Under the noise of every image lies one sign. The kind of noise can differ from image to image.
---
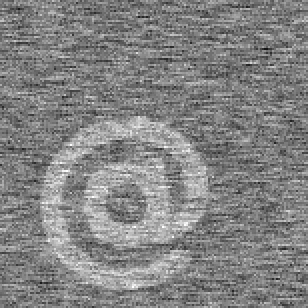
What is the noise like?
streaked along the rows
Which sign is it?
at sign
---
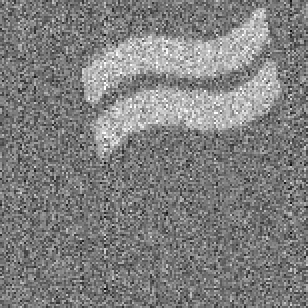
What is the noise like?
columns of uneven size
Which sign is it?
approximately sign
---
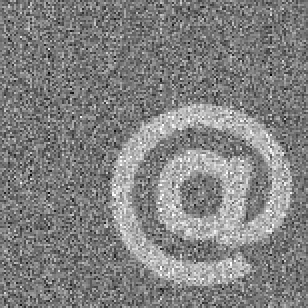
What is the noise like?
columns of uneven size
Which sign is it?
at sign
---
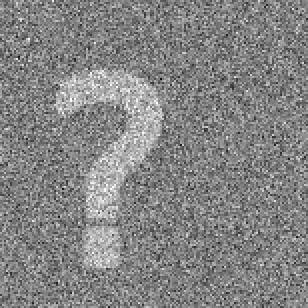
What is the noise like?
independent entries
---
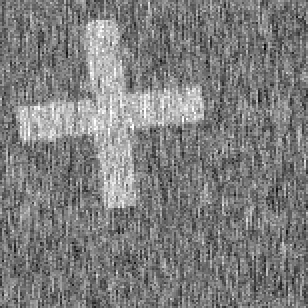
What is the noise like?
streaked along the columns
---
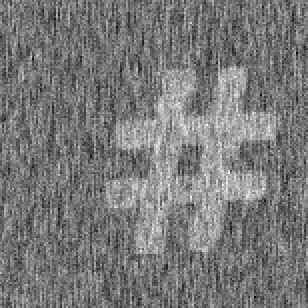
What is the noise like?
streaked along the columns
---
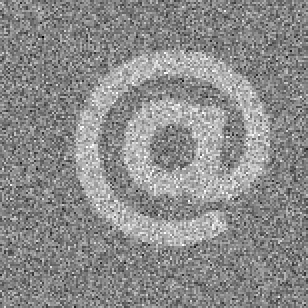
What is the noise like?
independent entries
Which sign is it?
at sign
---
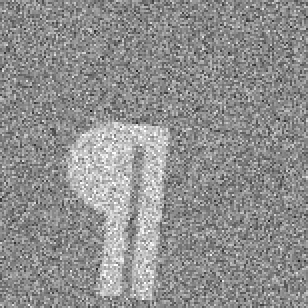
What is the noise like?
independent entries
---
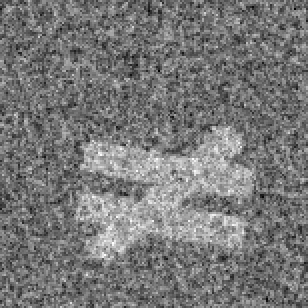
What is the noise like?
blotchy
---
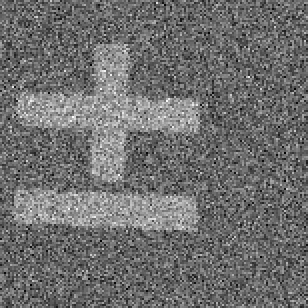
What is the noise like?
independent entries
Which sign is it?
plus-minus sign
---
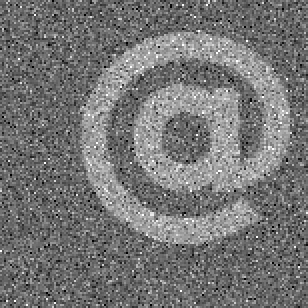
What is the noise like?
heavy tails
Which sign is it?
at sign
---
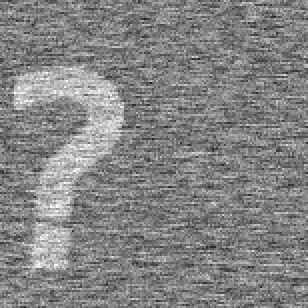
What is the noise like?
streaked along the rows
